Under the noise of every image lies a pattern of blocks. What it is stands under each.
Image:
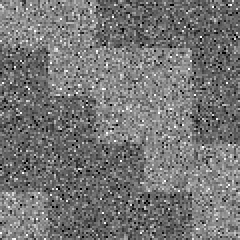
mirrored about the diagonal from the bottom left
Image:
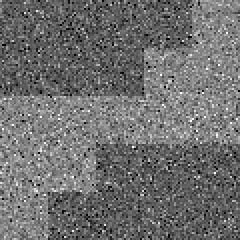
the same after a half turn
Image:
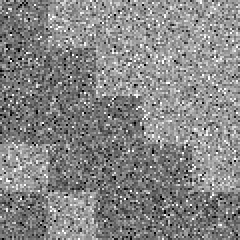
mirrored about the diagonal from the bottom left
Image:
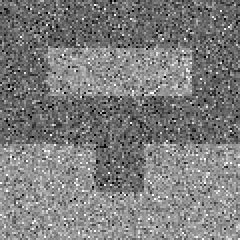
left and right mirror each other
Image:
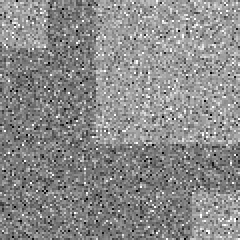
mirrored about the diagonal from the bottom left
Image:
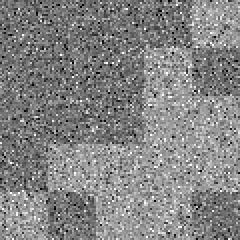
mirrored about the diagonal from the top left
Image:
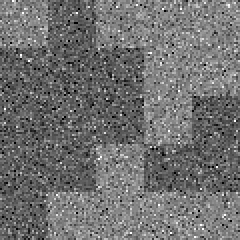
no symmetry
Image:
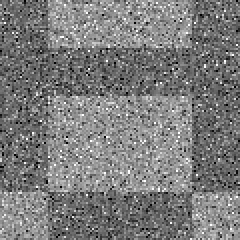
left and right mirror each other
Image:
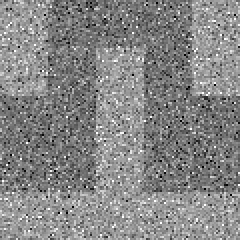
left and right mirror each other
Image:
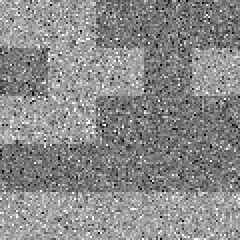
no symmetry
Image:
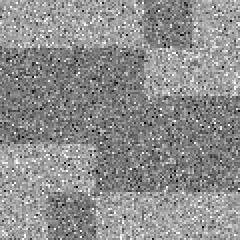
the same after a half turn
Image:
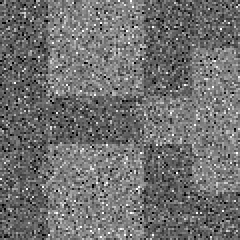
top and bottom mirror each other
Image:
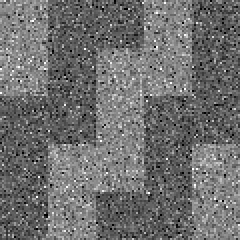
the same after a half turn
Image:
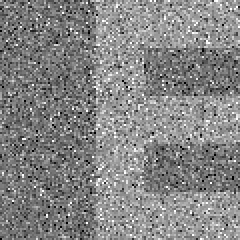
top and bottom mirror each other
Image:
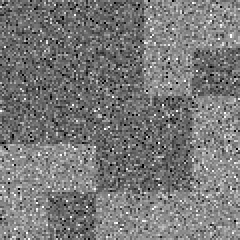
mirrored about the diagonal from the top left
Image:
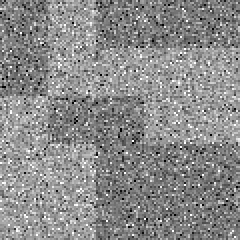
no symmetry
